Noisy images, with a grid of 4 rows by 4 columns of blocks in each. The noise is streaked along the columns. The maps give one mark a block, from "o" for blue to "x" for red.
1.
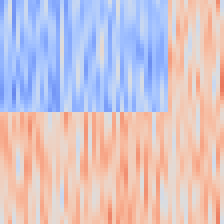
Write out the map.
o o o x
o o o x
x x x x
x x x x
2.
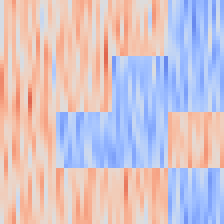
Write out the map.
x x x o
x x o o
x o o x
x x x o
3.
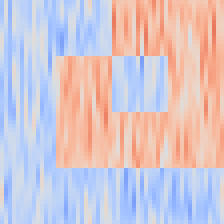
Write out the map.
o o x x
o x o x
o x x x
o o o o
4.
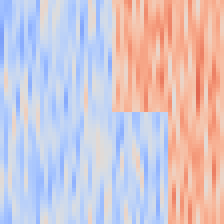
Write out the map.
o o x x
o o x x
o o o x
o o o x
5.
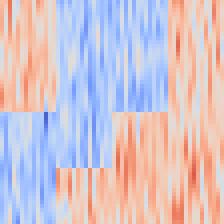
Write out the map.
x o o x
x o o x
o o x x
o x x x
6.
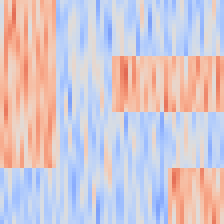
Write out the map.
x o o o
x o x x
x o o o
o o o x
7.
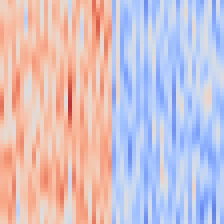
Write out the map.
x x o o
x x o o
x x o o
x x o o
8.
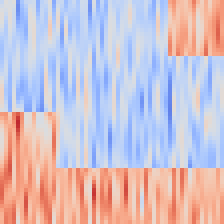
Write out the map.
o o o x
o o o o
x o o o
x x x x
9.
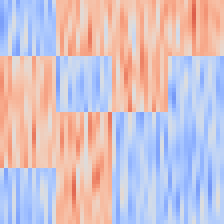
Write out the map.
o x x x
x o x o
x x o o
o x o o
